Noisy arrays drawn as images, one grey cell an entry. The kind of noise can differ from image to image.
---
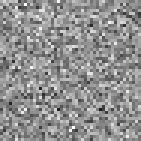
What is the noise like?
independent entries
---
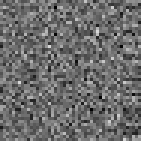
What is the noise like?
low rank plus noise
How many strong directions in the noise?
one
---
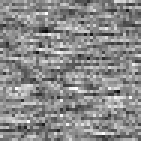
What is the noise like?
streaked along the rows
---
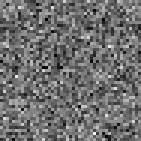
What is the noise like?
independent entries
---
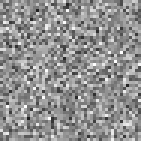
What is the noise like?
independent entries
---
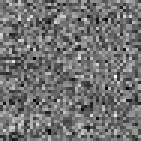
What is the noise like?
low rank plus noise
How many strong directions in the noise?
five to eight
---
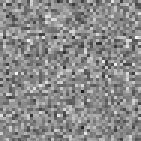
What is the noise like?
low rank plus noise
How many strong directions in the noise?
five to eight
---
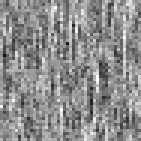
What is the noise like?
streaked along the columns
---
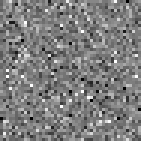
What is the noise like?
heavy tails
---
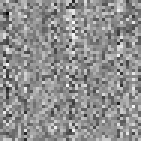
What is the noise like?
columns of uneven size
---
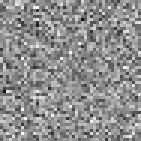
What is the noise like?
low rank plus noise
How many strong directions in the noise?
one
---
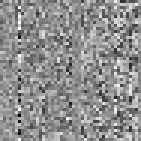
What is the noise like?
columns of uneven size
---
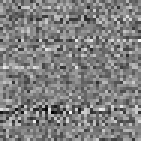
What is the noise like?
rows of uneven size
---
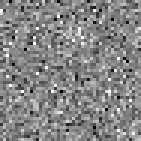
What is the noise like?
heavy tails
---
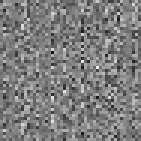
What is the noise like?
columns of uneven size
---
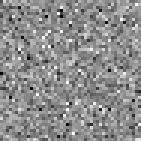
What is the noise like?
heavy tails
